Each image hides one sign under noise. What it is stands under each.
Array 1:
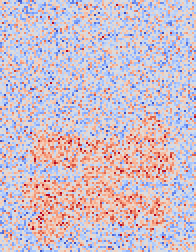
not-equal sign
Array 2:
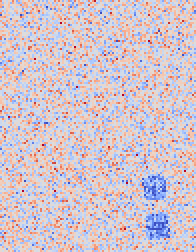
colon
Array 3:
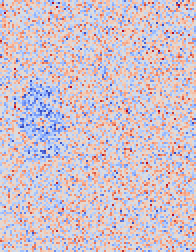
section sign
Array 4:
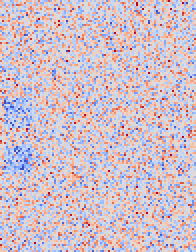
colon
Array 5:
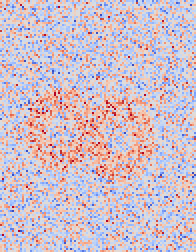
infinity sign
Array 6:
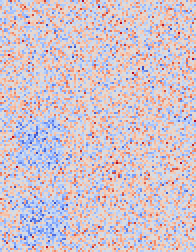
colon
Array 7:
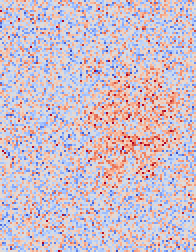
hash sign
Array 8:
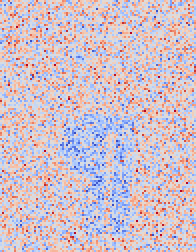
pilcrow
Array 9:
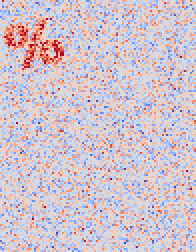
percent sign
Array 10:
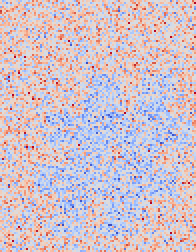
hash sign
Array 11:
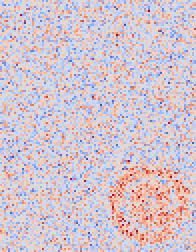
at sign
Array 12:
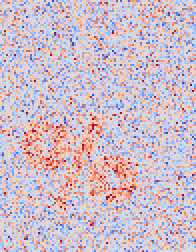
percent sign
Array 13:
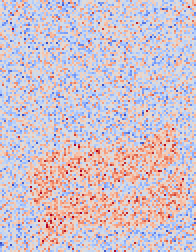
approximately sign
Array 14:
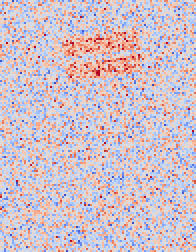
equals sign
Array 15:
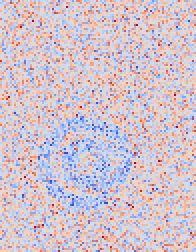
at sign
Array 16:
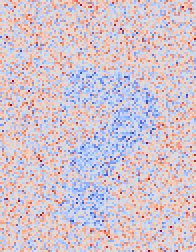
question mark
